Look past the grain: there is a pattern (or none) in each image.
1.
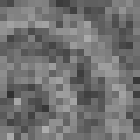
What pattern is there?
rings round one point
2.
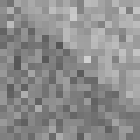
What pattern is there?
a sharp edge
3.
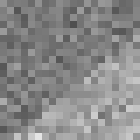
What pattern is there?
a sharp edge
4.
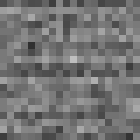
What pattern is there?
horizontal stripes
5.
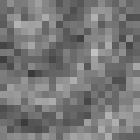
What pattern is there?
rings round one point
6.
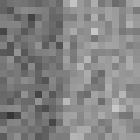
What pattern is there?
a sharp edge
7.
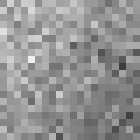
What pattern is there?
a smooth slope
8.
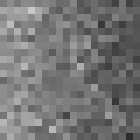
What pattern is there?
a smooth slope
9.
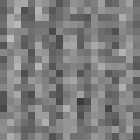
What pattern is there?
vertical stripes
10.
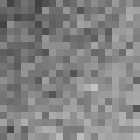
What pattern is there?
a smooth slope
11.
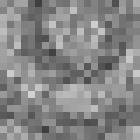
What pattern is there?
rings round one point
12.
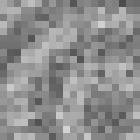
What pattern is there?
rings round one point
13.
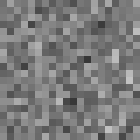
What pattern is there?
only noise
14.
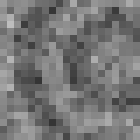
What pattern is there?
rings round one point
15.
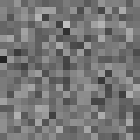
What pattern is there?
only noise
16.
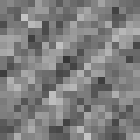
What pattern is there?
diagonal stripes
